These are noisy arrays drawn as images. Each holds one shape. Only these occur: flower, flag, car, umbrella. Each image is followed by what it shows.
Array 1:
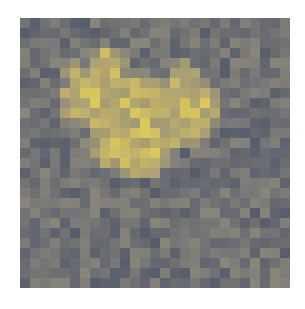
car
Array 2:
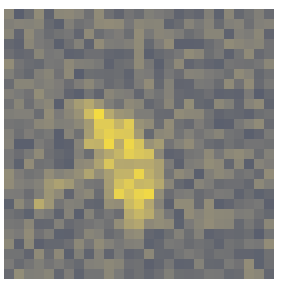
umbrella
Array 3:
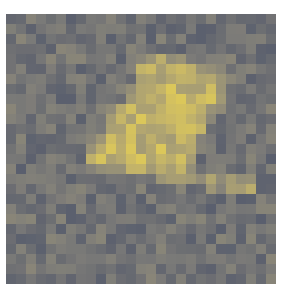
flag
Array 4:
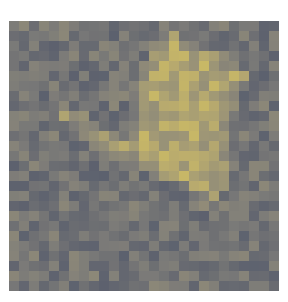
flag
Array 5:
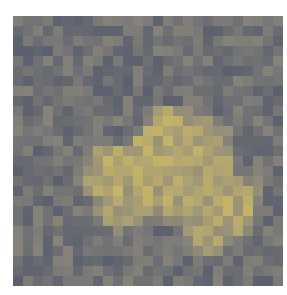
car
